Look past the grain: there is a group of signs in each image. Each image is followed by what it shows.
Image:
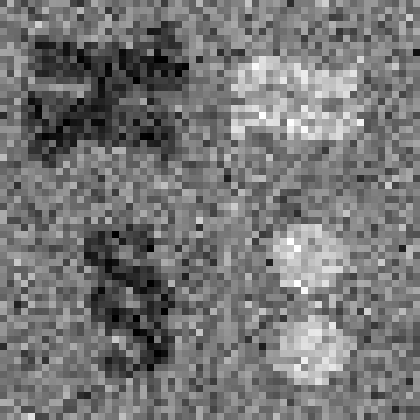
top left: dark not-equal sign; top right: light approximately sign; bottom left: dark section sign; bottom right: light colon
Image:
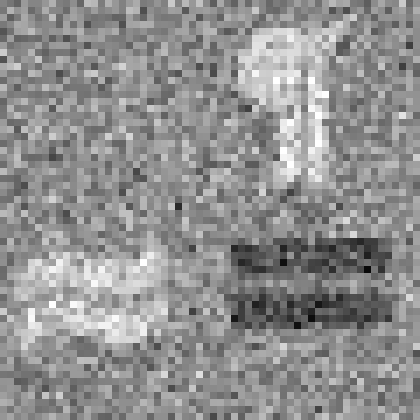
top right: light pilcrow; bottom left: light approximately sign; bottom right: dark equals sign
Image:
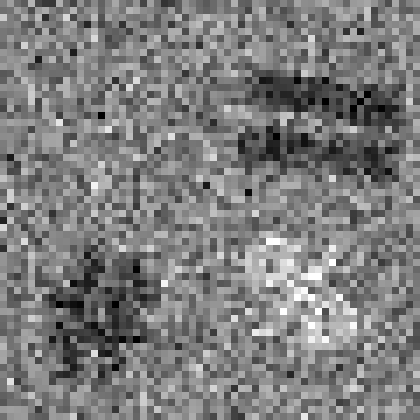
top right: dark equals sign; bottom left: dark hash sign; bottom right: light percent sign
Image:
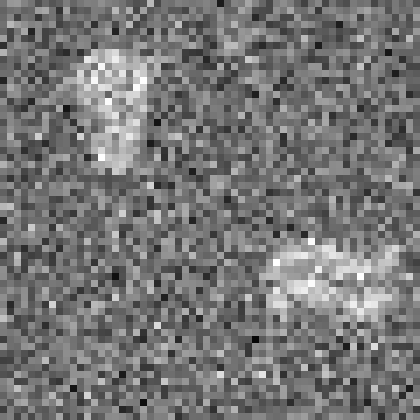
top left: light pilcrow; bottom right: light approximately sign
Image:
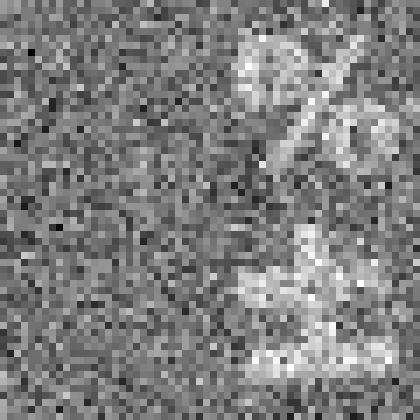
top right: light percent sign; bottom right: light plus-minus sign
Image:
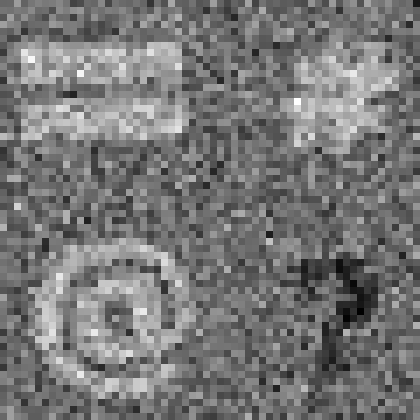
top left: light equals sign; top right: light hash sign; bottom left: light at sign; bottom right: dark question mark
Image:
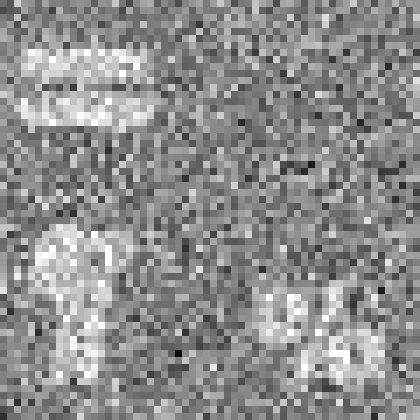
top left: light equals sign; bottom left: light pilcrow; bottom right: light percent sign
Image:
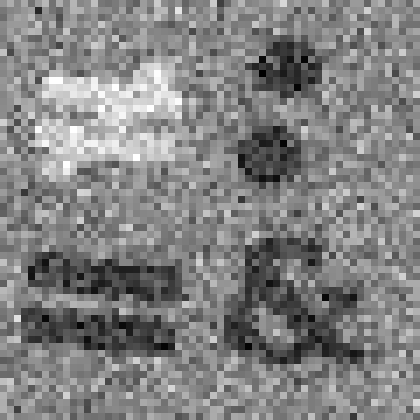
top left: light not-equal sign; top right: dark colon; bottom left: dark equals sign; bottom right: dark ampersand
